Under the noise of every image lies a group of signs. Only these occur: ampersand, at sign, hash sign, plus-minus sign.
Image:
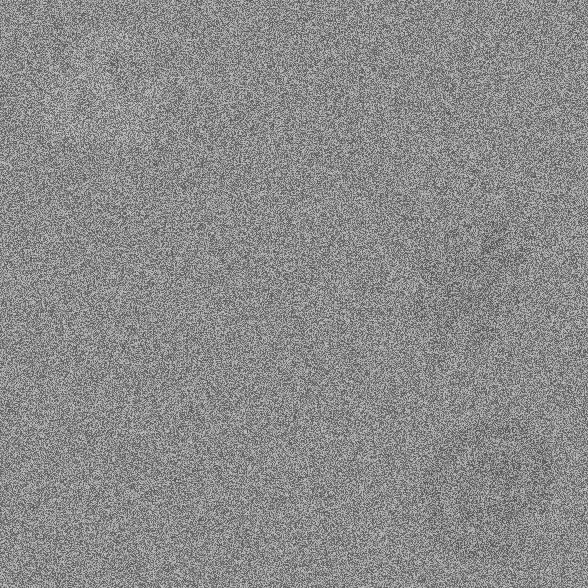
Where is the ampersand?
top left
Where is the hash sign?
middle right
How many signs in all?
3
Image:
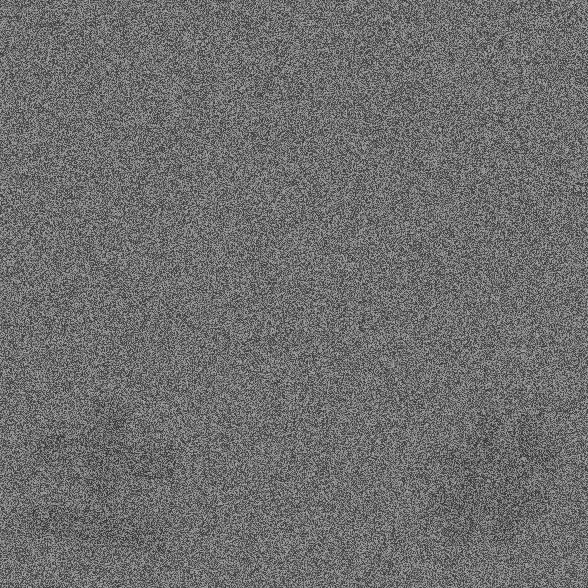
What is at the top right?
nothing
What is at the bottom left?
plus-minus sign
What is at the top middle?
nothing
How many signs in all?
2
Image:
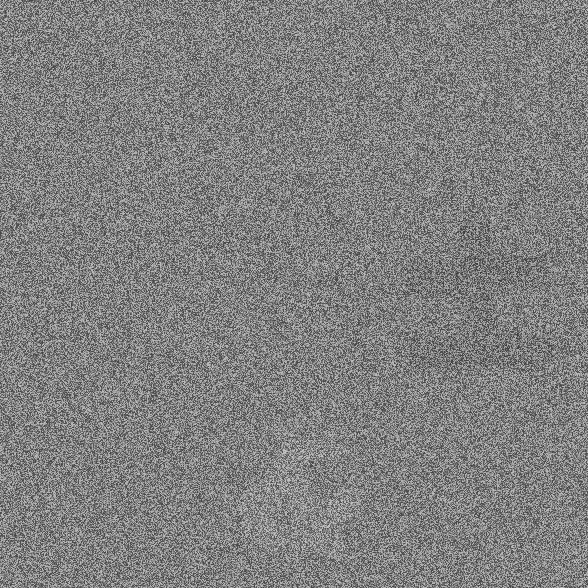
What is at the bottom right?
nothing
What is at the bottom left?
nothing
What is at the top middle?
nothing
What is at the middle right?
plus-minus sign
